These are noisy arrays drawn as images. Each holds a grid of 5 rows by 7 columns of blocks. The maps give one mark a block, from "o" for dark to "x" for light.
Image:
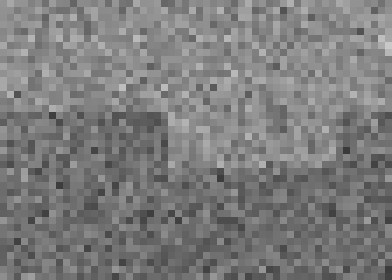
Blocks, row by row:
xxxxxxx
xxxxxxx
oooxxxo
ooooooo
ooooooo
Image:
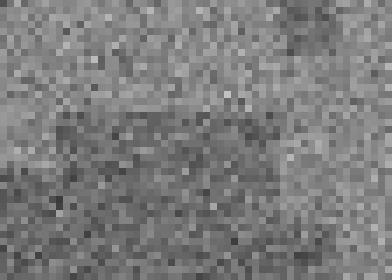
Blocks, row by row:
xxxxxox
xxxxxxx
xooooxx
oooooxx
oooooox
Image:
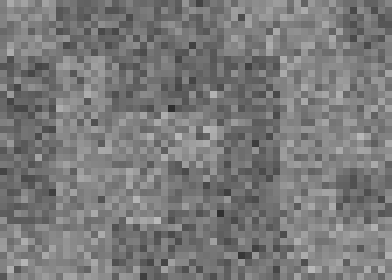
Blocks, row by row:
xoooxxo
oxoooxx
oxxxoxx
oxxooxo
xxoooxx
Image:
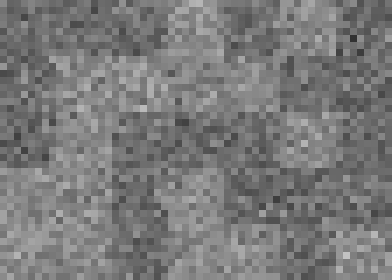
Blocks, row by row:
oooxoxo
oxxxxoo
oxoooxo
xxoxooo
xxoxxox
